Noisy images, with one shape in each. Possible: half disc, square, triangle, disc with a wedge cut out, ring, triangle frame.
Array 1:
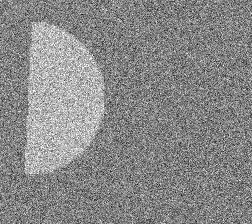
light half disc
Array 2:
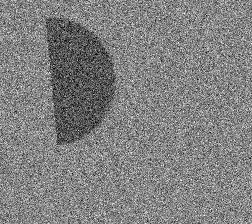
dark half disc
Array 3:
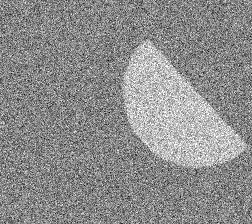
light half disc
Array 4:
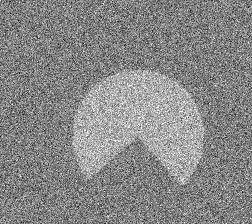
light disc with a wedge cut out
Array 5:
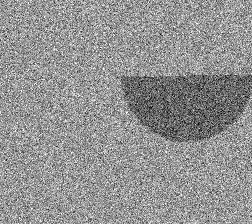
dark half disc
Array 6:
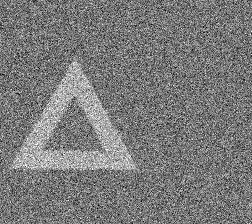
light triangle frame
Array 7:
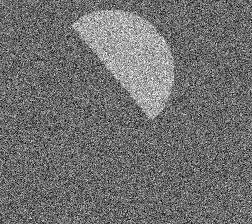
light half disc
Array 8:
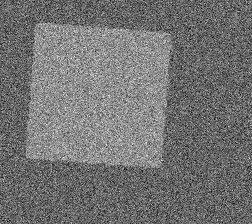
light square
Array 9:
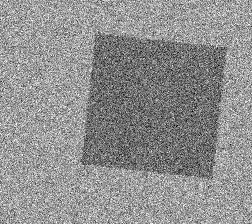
dark square
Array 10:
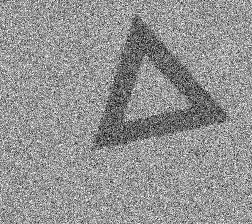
dark triangle frame
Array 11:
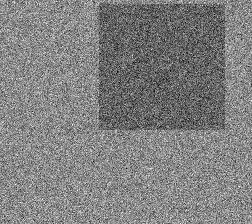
dark square
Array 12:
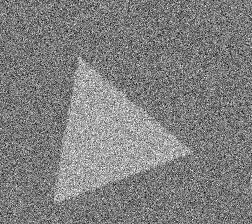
light triangle
